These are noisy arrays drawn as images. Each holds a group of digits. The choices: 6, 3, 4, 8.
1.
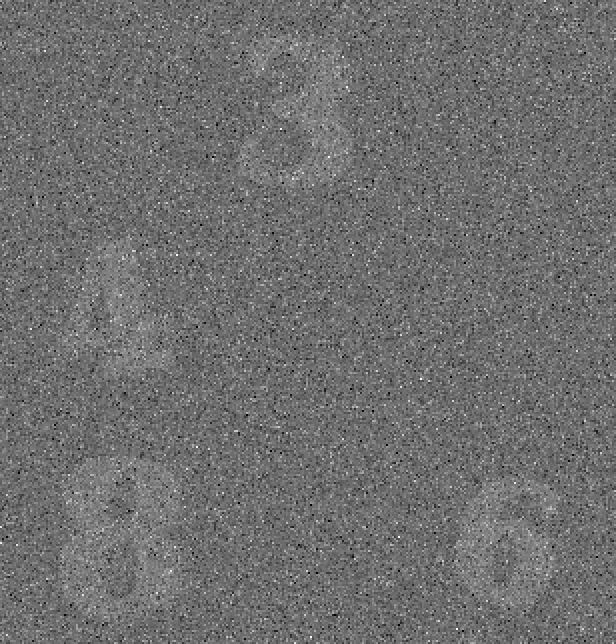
top middle: 3; middle left: 4; bottom left: 8; bottom right: 6
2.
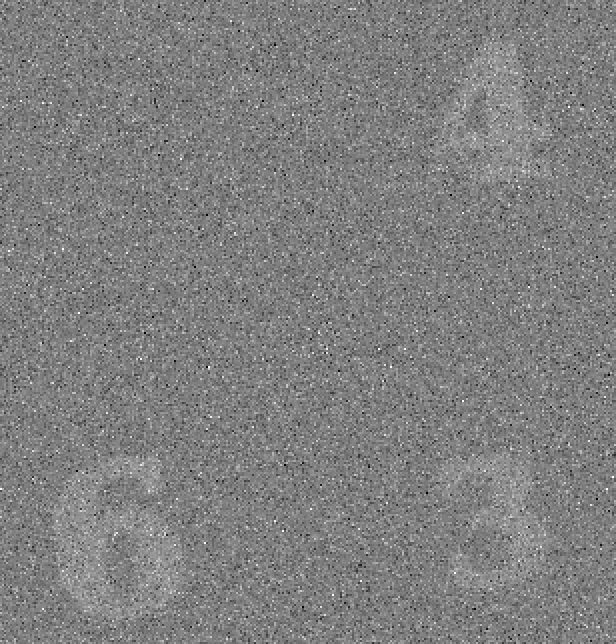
top right: 4; bottom left: 6; bottom right: 3
